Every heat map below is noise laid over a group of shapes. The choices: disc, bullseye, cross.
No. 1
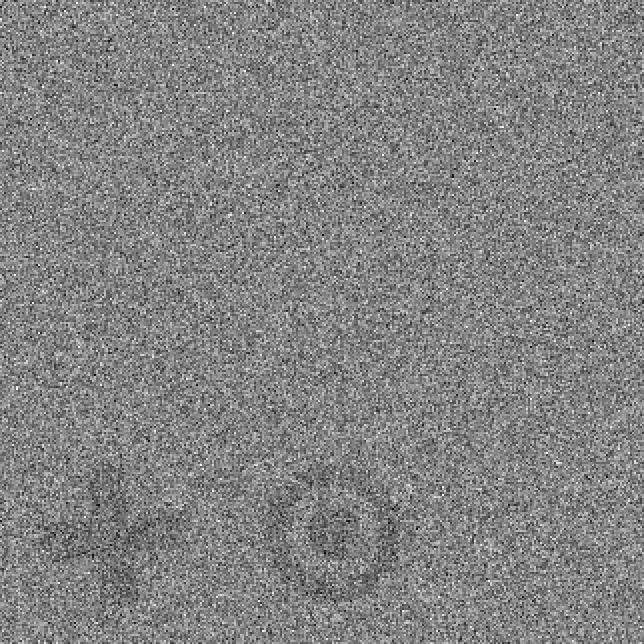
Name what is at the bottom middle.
bullseye
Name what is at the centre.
nothing
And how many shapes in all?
2
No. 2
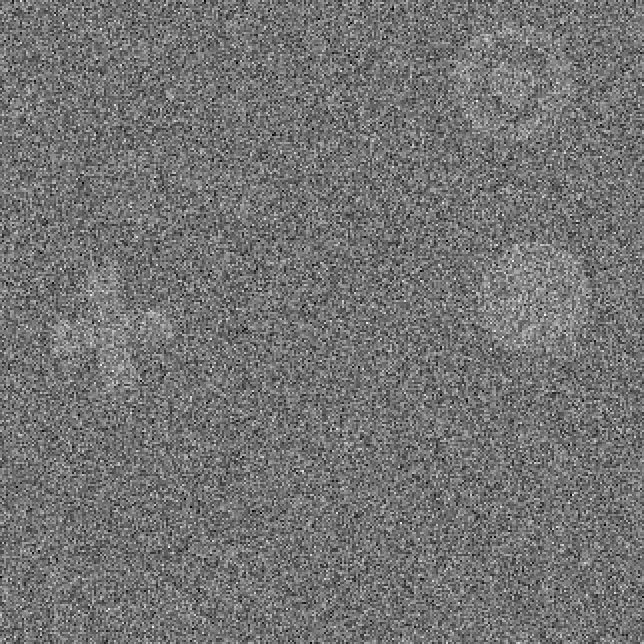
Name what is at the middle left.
cross
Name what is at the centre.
nothing
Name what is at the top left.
nothing
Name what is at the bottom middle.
nothing
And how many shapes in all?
3
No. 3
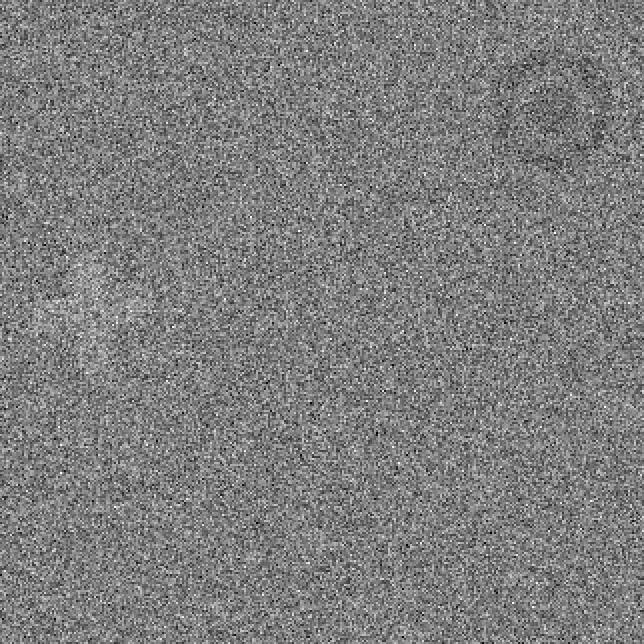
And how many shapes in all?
2
